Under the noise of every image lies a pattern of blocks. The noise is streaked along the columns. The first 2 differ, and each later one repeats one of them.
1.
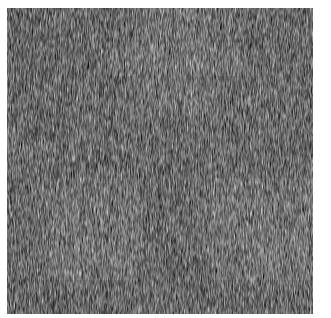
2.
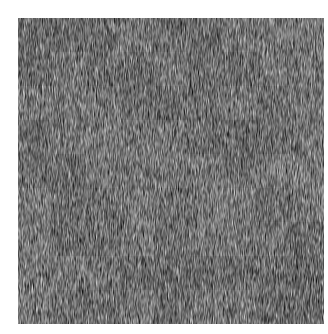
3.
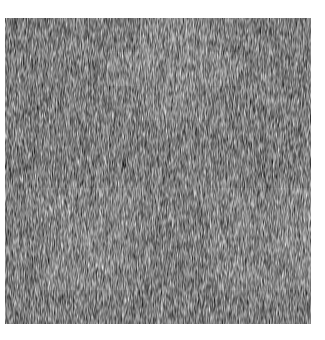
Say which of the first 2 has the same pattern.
1
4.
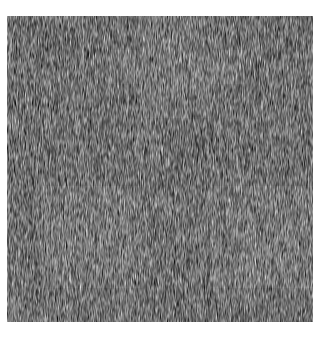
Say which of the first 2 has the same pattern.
1
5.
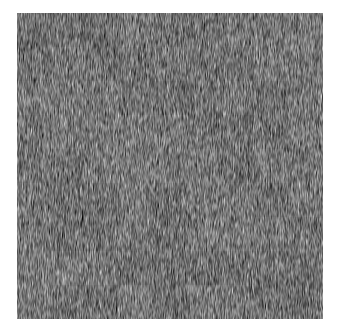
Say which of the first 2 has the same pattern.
2
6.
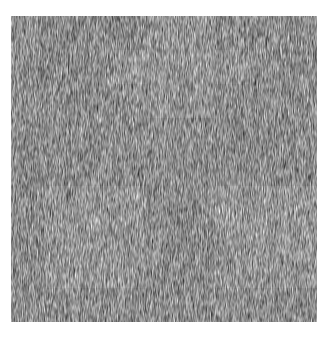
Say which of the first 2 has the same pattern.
1
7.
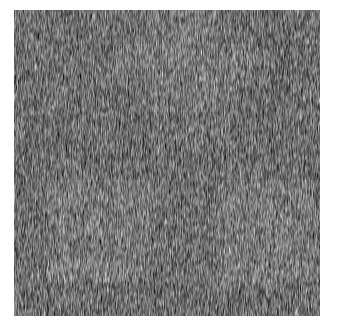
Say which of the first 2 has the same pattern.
1
